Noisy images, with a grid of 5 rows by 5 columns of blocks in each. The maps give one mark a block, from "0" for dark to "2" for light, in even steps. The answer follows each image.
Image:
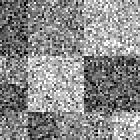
0 1 1 2 2
0 1 1 2 2
1 2 2 0 0
0 2 2 0 0
1 0 1 1 2
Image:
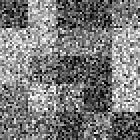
0 2 0 0 1
2 2 1 1 2
2 1 0 0 2
1 2 1 0 2
1 1 0 1 0
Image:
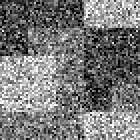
0 0 0 2 2
0 1 1 0 0
2 2 1 0 0
2 2 1 0 1
1 1 1 2 2
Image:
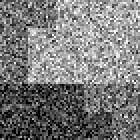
1 1 2 2 2
1 2 2 2 2
1 2 2 2 2
0 0 0 1 1
0 0 0 0 1
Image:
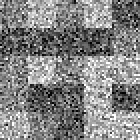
1 2 1 2 0
0 0 0 0 1
1 2 1 2 2
1 0 0 2 0
2 1 0 2 2
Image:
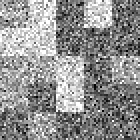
1 2 0 2 0
2 2 0 0 0
1 1 2 0 1
1 0 2 0 0
0 1 0 0 0
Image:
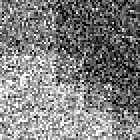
1 1 0 0 0
1 1 0 0 0
2 2 1 0 0
2 2 2 1 0
2 2 2 2 1
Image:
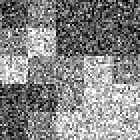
0 1 0 0 0
1 2 0 0 0
2 1 1 2 1
0 0 1 2 2
0 1 2 2 2
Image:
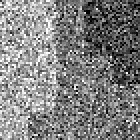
2 2 1 0 0
2 2 1 0 0
2 2 1 1 0
2 2 1 1 1
2 1 1 1 1
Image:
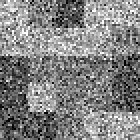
2 1 0 2 2
2 2 2 2 1
0 1 1 1 0
0 2 1 1 0
0 0 1 2 2
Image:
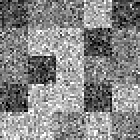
0 1 1 2 0
1 2 2 0 1
1 0 2 1 1
0 2 2 0 2
2 2 1 2 1
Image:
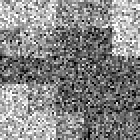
2 2 1 1 2
1 1 0 0 2
0 0 0 0 0
2 1 0 0 0
2 2 1 0 0
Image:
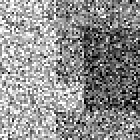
2 2 1 1 1
2 2 1 0 0
2 2 1 0 0
2 2 2 0 0
2 2 1 1 1
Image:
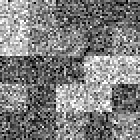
2 1 0 0 0
2 1 1 0 1
0 0 0 2 2
1 0 2 2 0
0 0 1 0 1
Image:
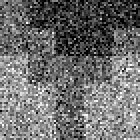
1 0 0 0 0
1 1 0 0 1
2 1 1 1 2
2 2 1 2 2
2 2 1 2 2
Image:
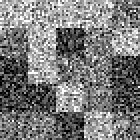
2 2 2 2 1
1 2 0 1 2
0 2 1 1 0
0 0 2 1 0
1 1 0 2 1
